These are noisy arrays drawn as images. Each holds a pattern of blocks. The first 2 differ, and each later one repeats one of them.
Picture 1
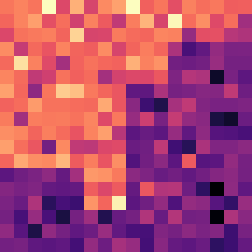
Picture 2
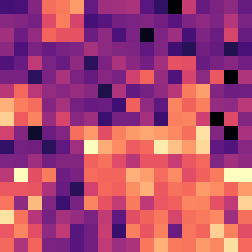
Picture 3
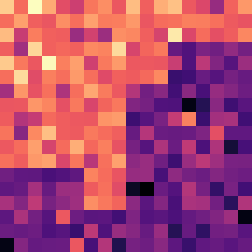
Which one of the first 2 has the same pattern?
1
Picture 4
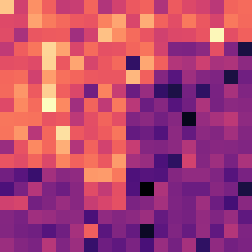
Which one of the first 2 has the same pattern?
1
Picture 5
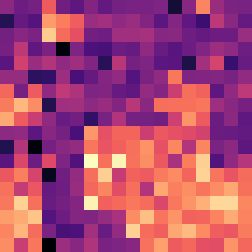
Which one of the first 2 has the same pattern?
2
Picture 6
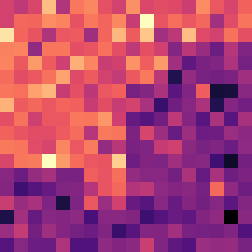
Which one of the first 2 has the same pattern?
1
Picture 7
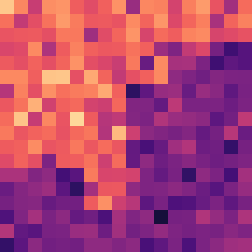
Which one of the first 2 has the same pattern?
1
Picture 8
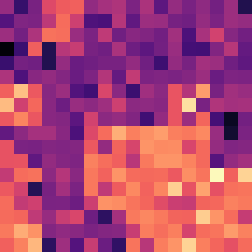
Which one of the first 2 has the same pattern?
2
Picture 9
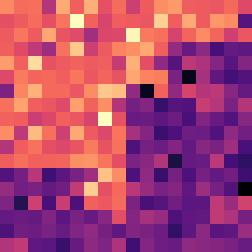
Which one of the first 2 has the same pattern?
1
